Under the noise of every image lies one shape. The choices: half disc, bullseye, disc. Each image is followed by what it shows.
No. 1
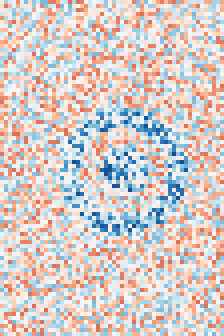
bullseye
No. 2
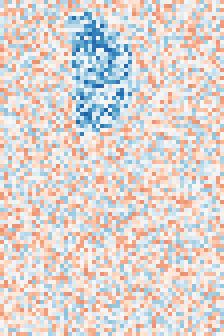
half disc
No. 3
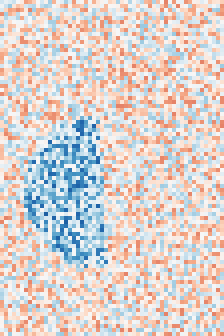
half disc
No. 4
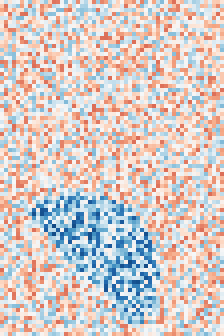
half disc
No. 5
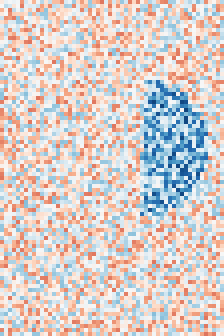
half disc
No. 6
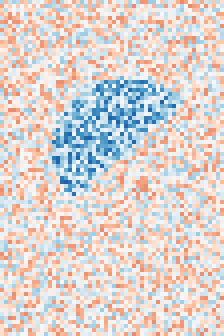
half disc
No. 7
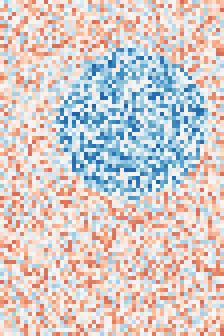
disc
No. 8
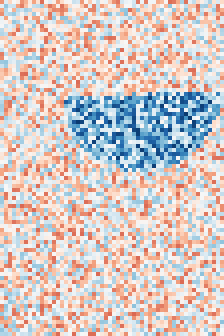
half disc
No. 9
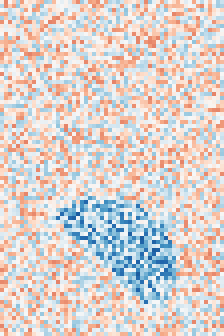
half disc
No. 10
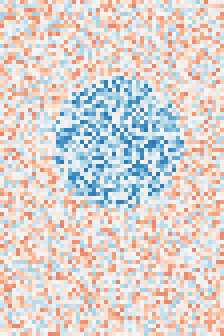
disc
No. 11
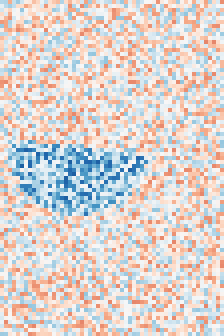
half disc
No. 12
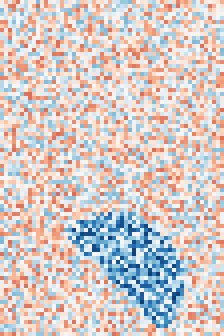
half disc
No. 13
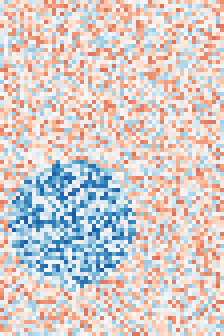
disc
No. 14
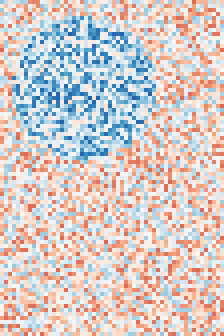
disc
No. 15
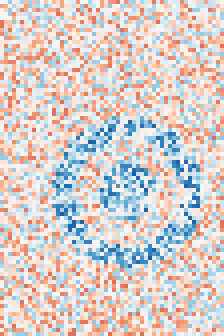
bullseye
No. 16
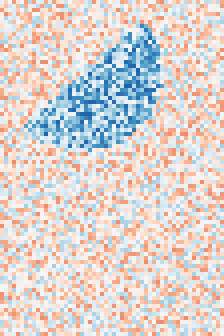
half disc
